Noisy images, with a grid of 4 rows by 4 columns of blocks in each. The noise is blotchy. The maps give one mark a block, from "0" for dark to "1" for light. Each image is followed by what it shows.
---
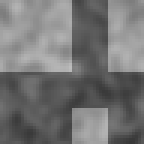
1 1 0 1
1 1 0 1
0 0 0 0
0 0 1 0
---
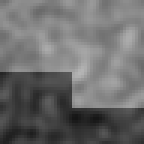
1 1 1 1
1 1 1 1
0 0 1 1
0 0 0 0
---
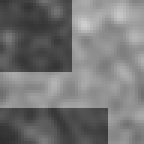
0 0 1 1
0 0 1 1
1 1 1 1
0 0 0 1
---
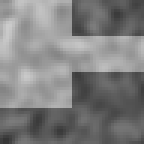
1 1 0 0
1 1 1 1
1 1 0 0
0 0 0 0
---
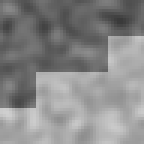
0 0 0 0
0 0 0 1
0 1 1 1
1 1 1 1
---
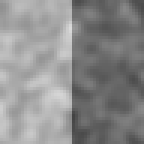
1 1 0 0
1 1 0 0
1 1 0 0
1 1 0 0
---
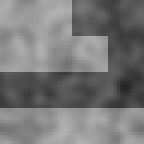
1 1 0 0
1 1 1 0
0 0 0 0
1 1 1 1
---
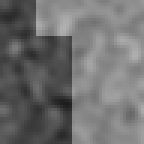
0 1 1 1
0 0 1 1
0 0 1 1
0 0 1 1
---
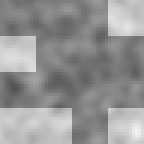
0 0 0 1
1 0 0 0
0 0 0 0
1 1 0 1
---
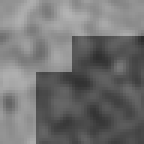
1 1 1 1
1 1 0 0
1 0 0 0
1 0 0 0
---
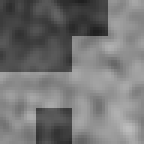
0 0 0 1
0 0 1 1
1 1 1 1
1 0 1 1
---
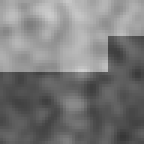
1 1 1 1
1 1 1 0
0 0 0 0
0 0 0 0
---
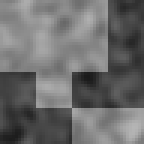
1 1 1 0
1 1 1 0
0 1 0 0
0 0 1 1
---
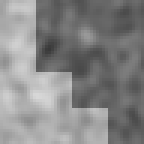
1 0 0 0
1 0 0 0
1 1 0 0
1 1 1 0
